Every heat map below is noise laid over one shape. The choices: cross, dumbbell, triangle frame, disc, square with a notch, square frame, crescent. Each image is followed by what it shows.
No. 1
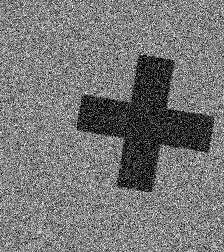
cross
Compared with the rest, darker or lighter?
darker
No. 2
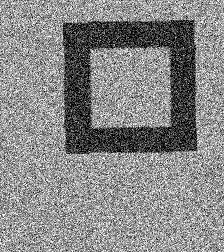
square frame
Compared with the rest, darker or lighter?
darker
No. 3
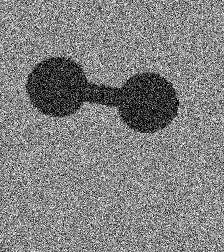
dumbbell
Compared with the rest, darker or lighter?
darker
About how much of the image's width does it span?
two thirds
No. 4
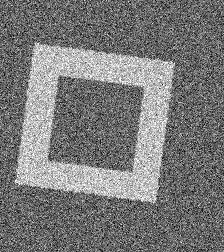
square frame
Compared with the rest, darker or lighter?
lighter
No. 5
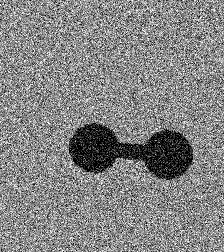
dumbbell
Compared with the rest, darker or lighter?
darker
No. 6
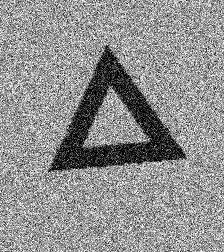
triangle frame
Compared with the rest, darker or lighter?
darker
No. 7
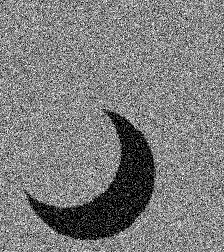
crescent
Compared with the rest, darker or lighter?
darker
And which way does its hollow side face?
up and left
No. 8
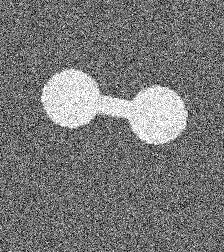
dumbbell
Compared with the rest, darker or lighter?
lighter
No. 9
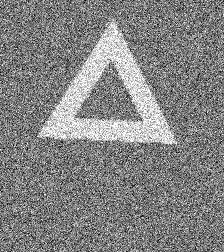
triangle frame
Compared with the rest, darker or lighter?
lighter
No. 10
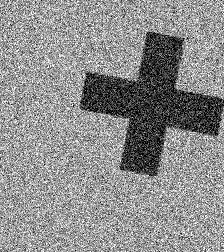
cross
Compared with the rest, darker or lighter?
darker
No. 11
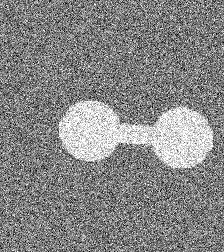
dumbbell
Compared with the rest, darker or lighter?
lighter
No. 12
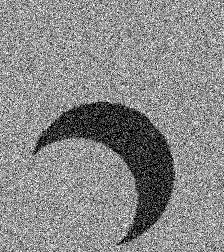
crescent
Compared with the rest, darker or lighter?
darker
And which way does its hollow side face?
down and left
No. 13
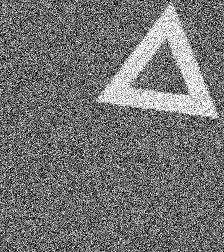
triangle frame
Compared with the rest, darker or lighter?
lighter
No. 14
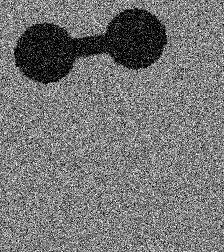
dumbbell
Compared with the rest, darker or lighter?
darker
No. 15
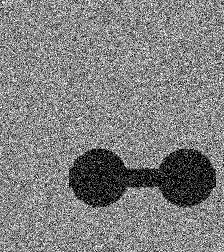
dumbbell
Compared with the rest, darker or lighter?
darker
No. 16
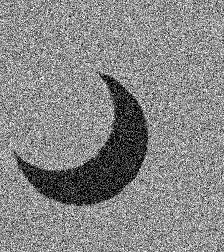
crescent
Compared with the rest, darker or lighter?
darker
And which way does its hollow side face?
up and left
